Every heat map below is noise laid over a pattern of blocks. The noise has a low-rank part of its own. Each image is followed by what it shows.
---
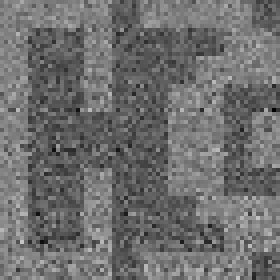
top and bottom mirror each other
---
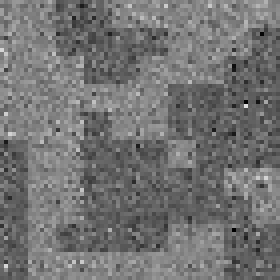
no symmetry
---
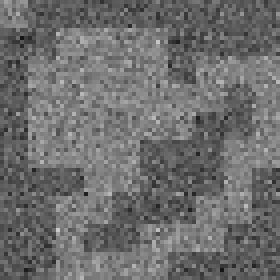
mirrored about the diagonal from the top left
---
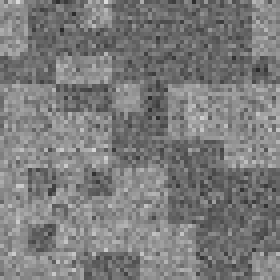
no symmetry
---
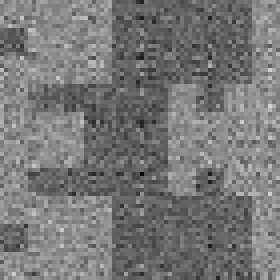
top and bottom mirror each other
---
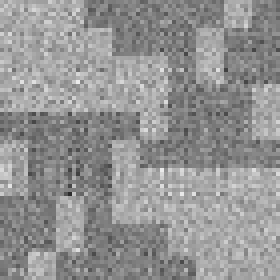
the same after a half turn
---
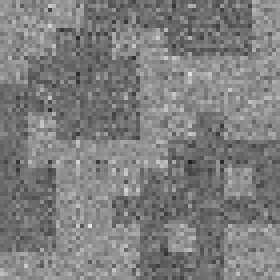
mirrored about the diagonal from the top left
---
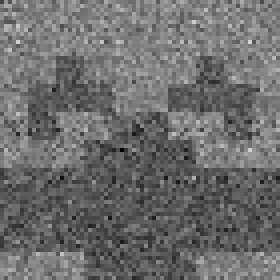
left and right mirror each other
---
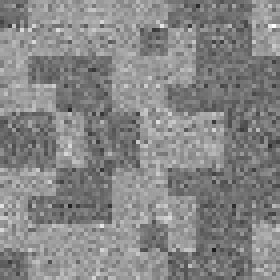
top and bottom mirror each other
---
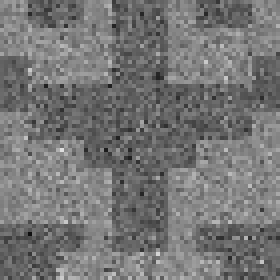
left and right mirror each other
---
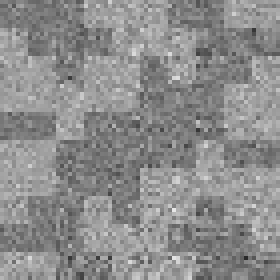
the same after a half turn
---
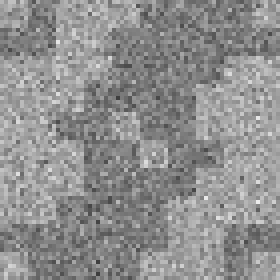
the same after a half turn
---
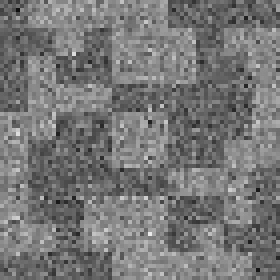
the same after a half turn
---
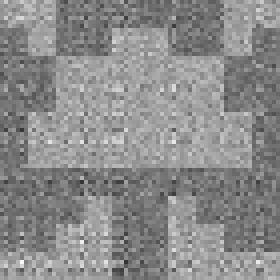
left and right mirror each other
